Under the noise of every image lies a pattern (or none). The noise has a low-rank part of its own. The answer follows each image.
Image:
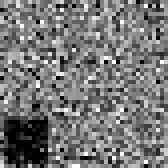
one block
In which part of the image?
bottom left
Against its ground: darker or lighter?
darker
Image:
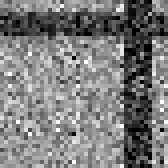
bands of rows crossing bands of columns
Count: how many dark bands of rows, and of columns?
1 and 1
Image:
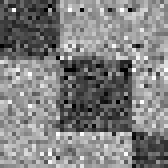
blocks along the diagonal
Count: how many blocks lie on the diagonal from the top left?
3
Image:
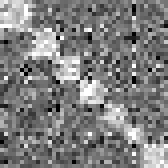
blocks along the diagonal
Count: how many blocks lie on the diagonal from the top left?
7
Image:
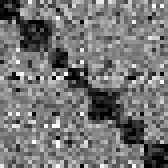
blocks along the diagonal
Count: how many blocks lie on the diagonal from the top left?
7
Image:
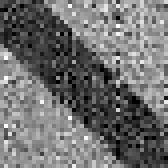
a diagonal band
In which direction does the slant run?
top left to bottom right
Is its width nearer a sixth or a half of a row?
a half
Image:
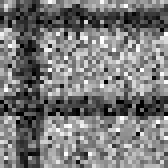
bands of rows crossing bands of columns
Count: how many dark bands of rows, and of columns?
2 and 1
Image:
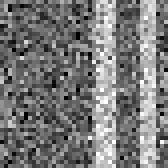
bands of columns
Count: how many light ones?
2
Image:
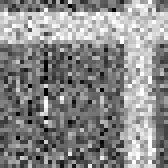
bands of rows crossing bands of columns
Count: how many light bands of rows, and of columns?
1 and 1
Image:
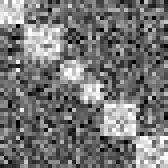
blocks along the diagonal
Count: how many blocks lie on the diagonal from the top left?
6
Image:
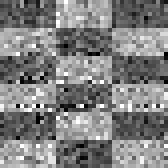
a checkerboard
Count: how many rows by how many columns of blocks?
6 by 3
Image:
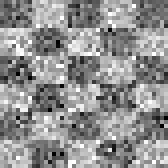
a checkerboard
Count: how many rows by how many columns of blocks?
6 by 5
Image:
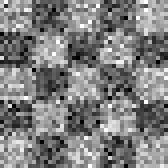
a checkerboard
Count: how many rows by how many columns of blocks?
5 by 5
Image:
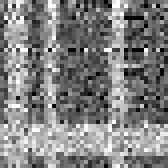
bands of rows crossing bands of columns
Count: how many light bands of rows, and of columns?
1 and 3
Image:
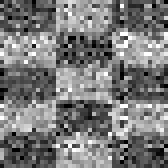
a checkerboard
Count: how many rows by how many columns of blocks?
5 by 3
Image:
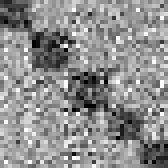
blocks along the diagonal
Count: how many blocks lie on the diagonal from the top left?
5
